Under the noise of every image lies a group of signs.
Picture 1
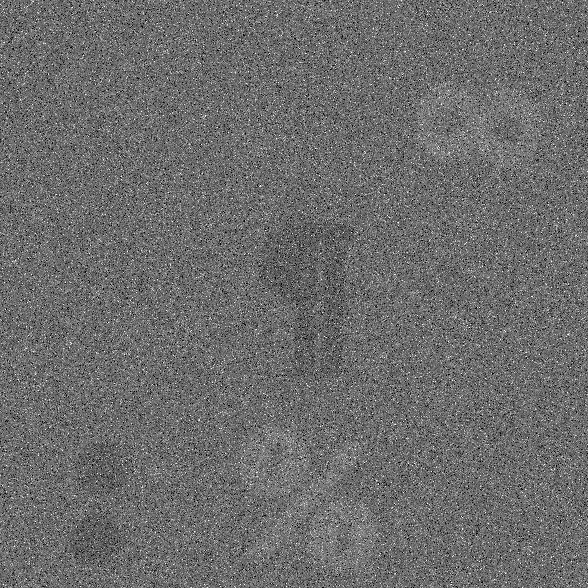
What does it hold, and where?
top right: light infinity sign; centre: dark pilcrow; bottom left: dark colon; bottom middle: light percent sign
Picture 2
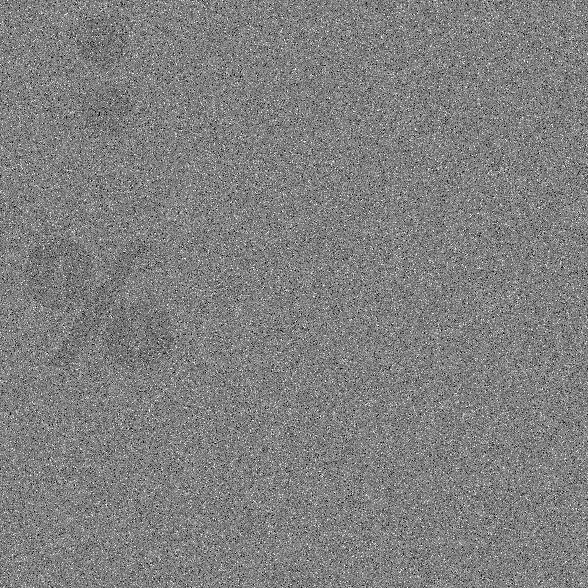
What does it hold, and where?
top left: dark colon; middle left: dark percent sign
